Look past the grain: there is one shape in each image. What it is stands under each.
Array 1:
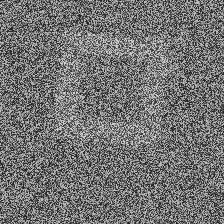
square frame
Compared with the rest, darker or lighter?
lighter
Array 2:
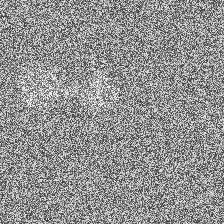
dumbbell
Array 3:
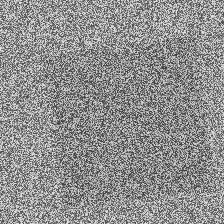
square
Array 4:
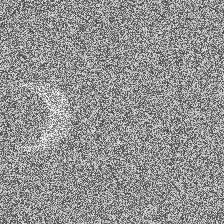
crescent
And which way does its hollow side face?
left
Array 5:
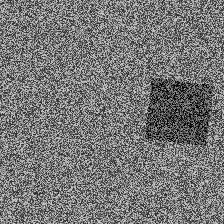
square
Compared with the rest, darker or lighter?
darker
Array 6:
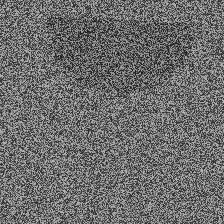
half disc
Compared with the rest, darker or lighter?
darker
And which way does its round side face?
down
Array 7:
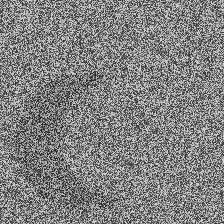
crescent
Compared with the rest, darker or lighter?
darker
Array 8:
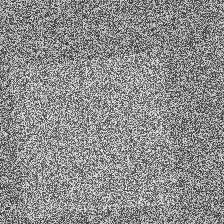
square
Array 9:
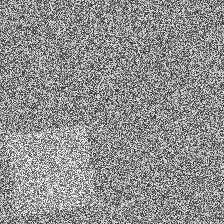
square
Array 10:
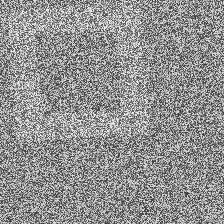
square frame
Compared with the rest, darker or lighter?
lighter
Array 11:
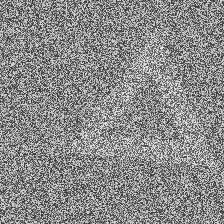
triangle frame
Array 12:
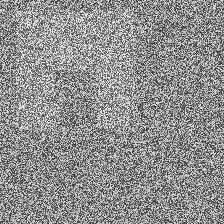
square with a notch
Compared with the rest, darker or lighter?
lighter
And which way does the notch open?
down
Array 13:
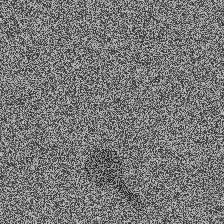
lollipop
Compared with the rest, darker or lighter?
darker
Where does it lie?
bottom middle
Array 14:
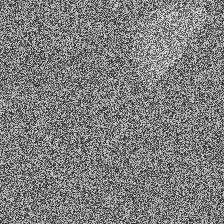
half disc
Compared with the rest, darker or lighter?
lighter
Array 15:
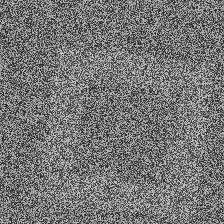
square frame
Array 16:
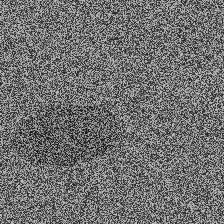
ellipse
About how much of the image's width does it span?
half
